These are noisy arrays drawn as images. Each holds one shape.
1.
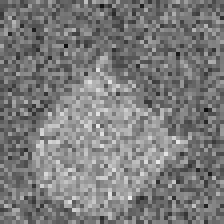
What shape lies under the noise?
ghost
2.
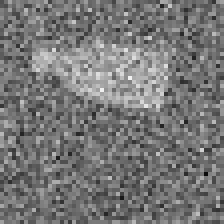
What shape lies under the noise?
bottle
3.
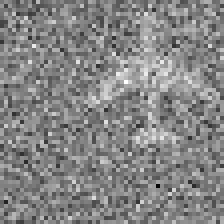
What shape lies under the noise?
airplane
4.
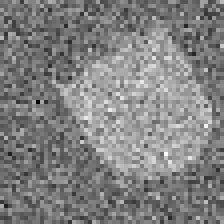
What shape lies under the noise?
ghost
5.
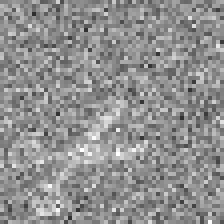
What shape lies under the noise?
pair of scissors
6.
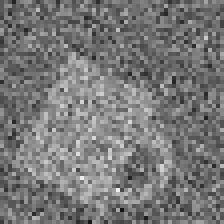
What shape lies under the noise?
cup
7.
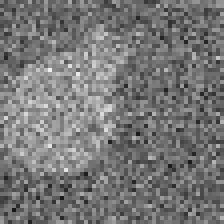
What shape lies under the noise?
light bulb
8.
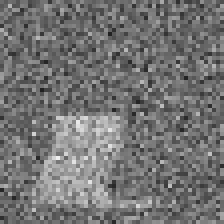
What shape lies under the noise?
flag
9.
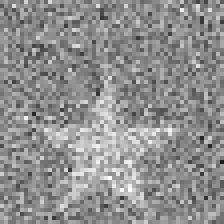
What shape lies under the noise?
star
